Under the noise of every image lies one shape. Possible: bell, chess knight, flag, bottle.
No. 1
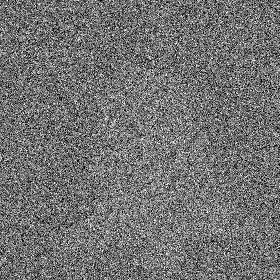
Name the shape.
bell
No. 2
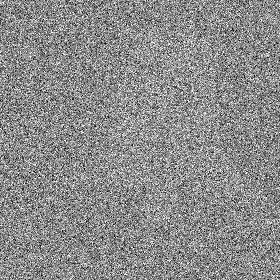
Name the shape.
bell
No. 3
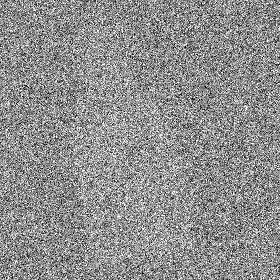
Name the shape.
bottle
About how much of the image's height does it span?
nearly all
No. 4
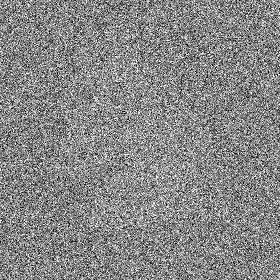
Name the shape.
chess knight
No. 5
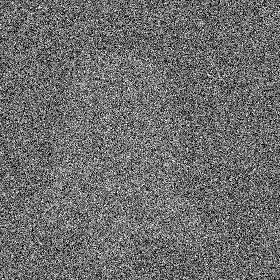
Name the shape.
bell
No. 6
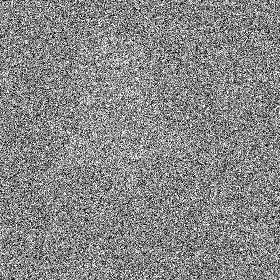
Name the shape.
bell
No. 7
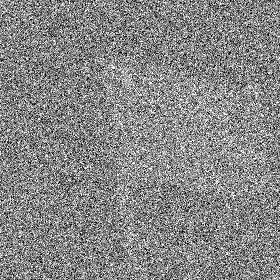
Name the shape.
flag
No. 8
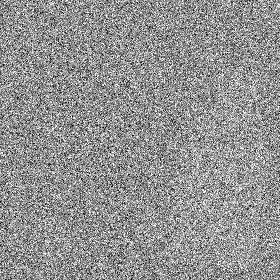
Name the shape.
bottle
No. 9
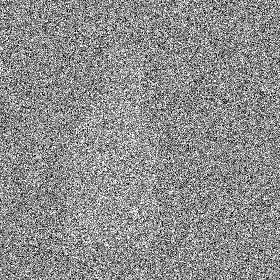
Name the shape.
bottle
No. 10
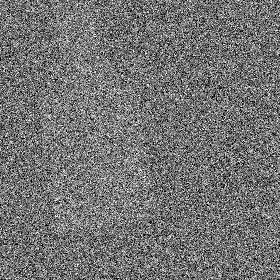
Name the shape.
bottle
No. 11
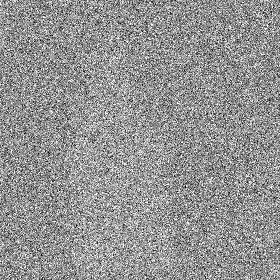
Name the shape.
bottle
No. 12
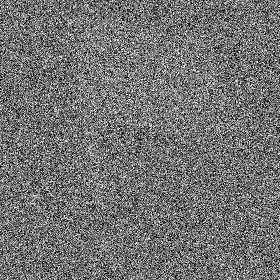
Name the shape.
flag
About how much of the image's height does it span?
two thirds
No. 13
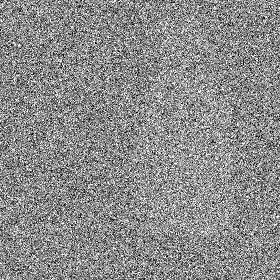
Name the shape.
bottle
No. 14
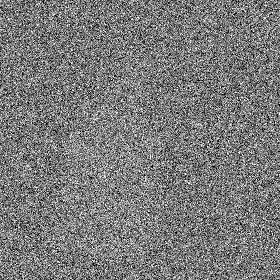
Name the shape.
bottle
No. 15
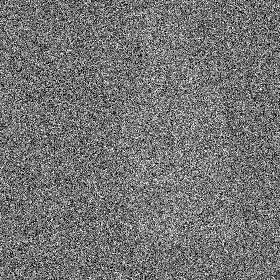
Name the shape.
bottle
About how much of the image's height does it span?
nearly all
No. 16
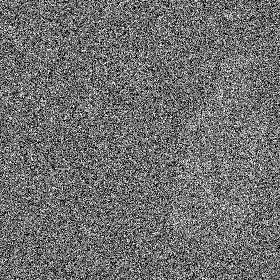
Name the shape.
bottle
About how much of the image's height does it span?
two thirds
